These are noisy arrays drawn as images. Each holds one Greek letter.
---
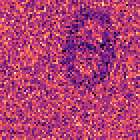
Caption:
dark theta
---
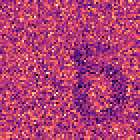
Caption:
dark delta
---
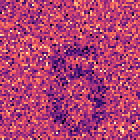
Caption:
dark delta
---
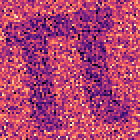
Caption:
dark pi
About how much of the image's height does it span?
nearly all
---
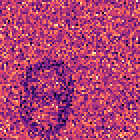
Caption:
dark theta
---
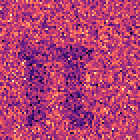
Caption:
dark pi
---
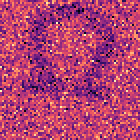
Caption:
dark omega
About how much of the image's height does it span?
two thirds
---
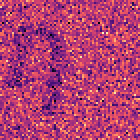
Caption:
dark eta
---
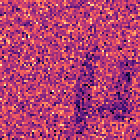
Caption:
dark mu
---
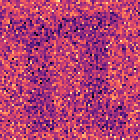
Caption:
dark pi
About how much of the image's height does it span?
nearly all
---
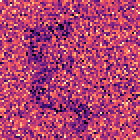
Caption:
dark xi
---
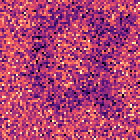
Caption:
dark alpha
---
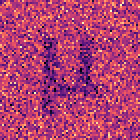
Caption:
dark mu
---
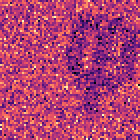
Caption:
dark phi
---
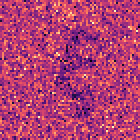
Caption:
dark xi
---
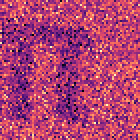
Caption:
dark pi
